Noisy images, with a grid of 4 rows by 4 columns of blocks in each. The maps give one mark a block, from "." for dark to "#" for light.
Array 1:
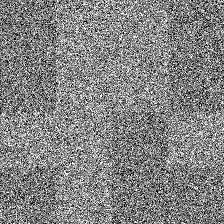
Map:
. # # .
. # # .
# # . #
. # . .
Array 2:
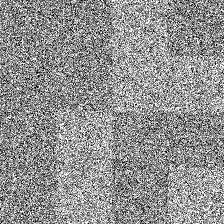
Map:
. . # .
. . # #
. # . .
. # . #
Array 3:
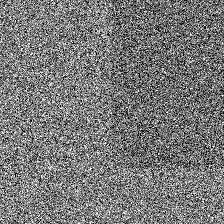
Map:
# # . .
# # . .
# # . .
# # # #
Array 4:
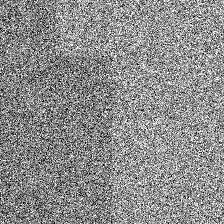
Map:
. # # #
. . # #
. . # #
. . # #
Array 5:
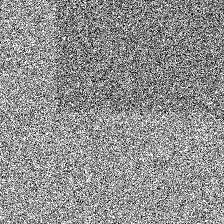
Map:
# . . .
# . . .
# # # #
# # # #
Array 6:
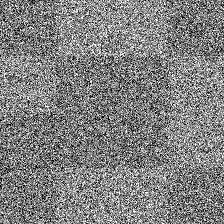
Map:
. # # .
# . . #
. . . #
. # # .
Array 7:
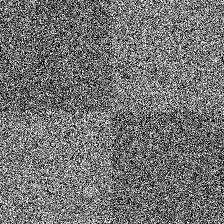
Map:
. . # #
. . # #
# # . .
# # . .
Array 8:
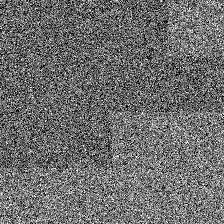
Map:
. . . #
. . . .
. . # #
# # # #
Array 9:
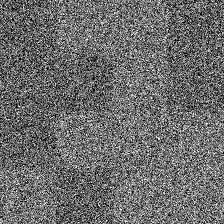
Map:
. # # .
. . # .
. # # #
# . # #
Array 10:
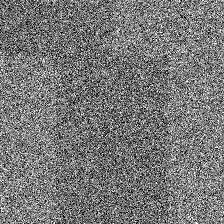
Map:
. . # #
# . . #
# . . #
# . . #
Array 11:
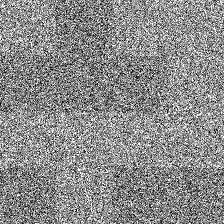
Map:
# . # #
. . . #
# # # #
. # . .
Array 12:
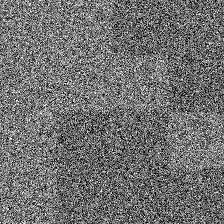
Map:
# # . .
# # # .
# . . #
# . . .
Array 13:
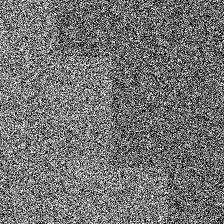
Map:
# . . .
# # . .
# # . .
# # # .
